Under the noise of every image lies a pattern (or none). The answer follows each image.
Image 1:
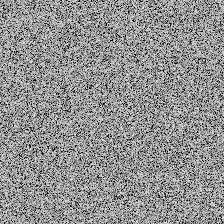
only noise
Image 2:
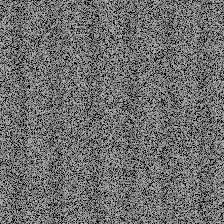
vertical stripes
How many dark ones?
6
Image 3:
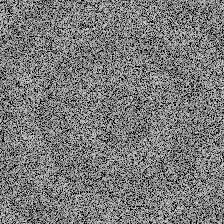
rings round one point
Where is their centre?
centre
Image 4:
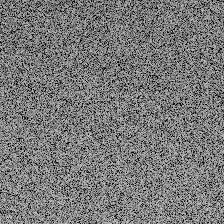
a smooth slope
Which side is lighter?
bottom
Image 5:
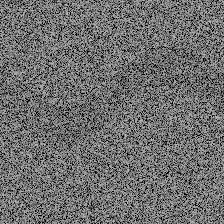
a wavy band
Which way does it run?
left to right
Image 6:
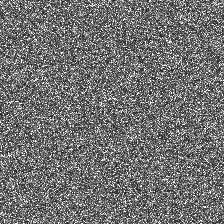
only noise
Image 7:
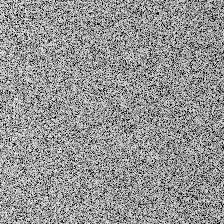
a smooth slope
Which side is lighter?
left
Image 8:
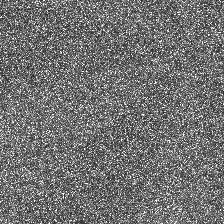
spokes from one point
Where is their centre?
top right
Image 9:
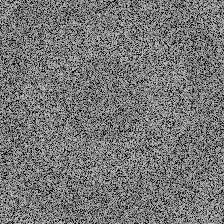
rings round one point
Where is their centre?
centre
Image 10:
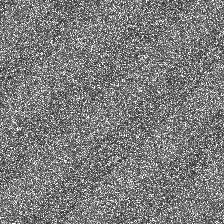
diagonal stripes
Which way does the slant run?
bottom left to top right
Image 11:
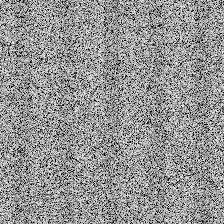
vertical stripes
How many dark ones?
5
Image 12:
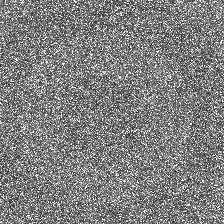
rings round one point
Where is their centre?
centre
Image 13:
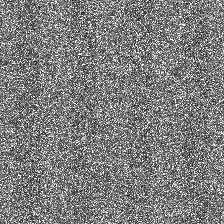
vertical stripes
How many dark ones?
4
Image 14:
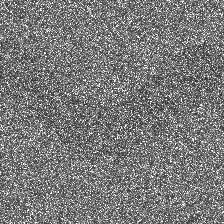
a wavy band
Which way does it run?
left to right
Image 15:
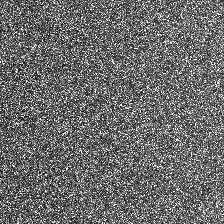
a smooth slope
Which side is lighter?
right
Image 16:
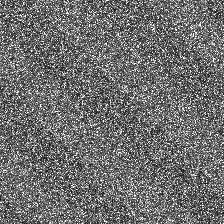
diagonal stripes
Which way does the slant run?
top left to bottom right
